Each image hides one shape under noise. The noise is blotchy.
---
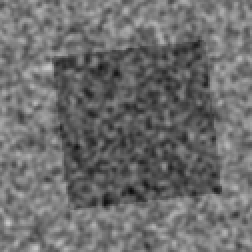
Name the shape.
square
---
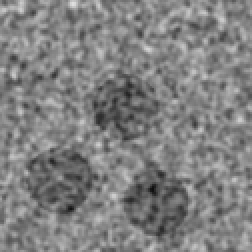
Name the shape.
three dots
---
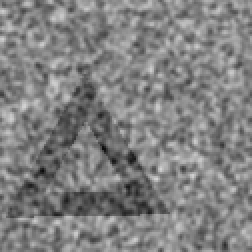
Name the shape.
triangle frame
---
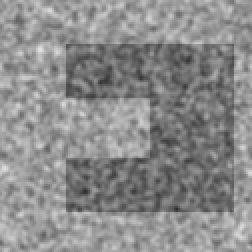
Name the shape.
square with a notch
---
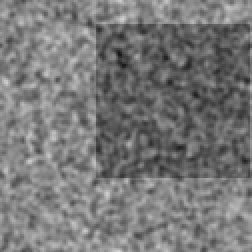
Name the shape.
square
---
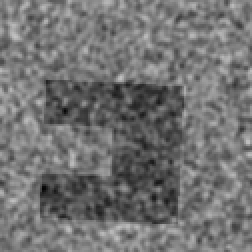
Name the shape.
square with a notch
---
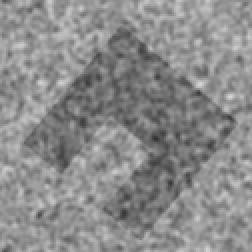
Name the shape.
square with a notch
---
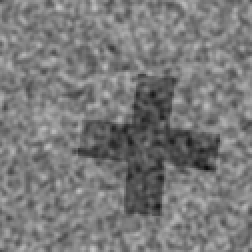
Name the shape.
cross
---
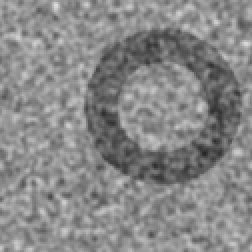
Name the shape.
ring
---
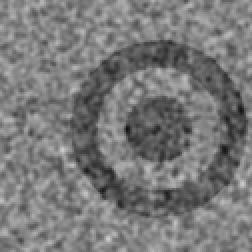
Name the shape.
bullseye
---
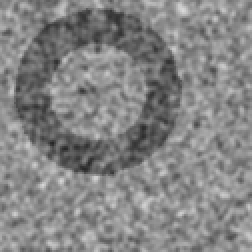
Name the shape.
ring
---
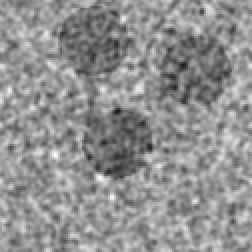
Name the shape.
three dots
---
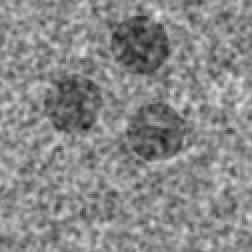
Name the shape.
three dots
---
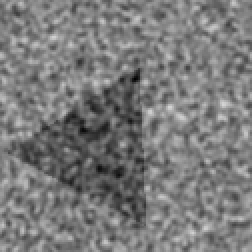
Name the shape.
triangle
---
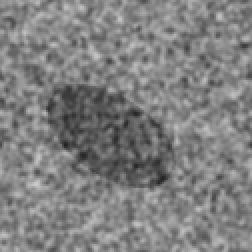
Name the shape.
ellipse
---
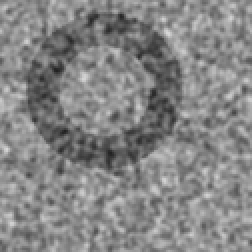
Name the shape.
ring
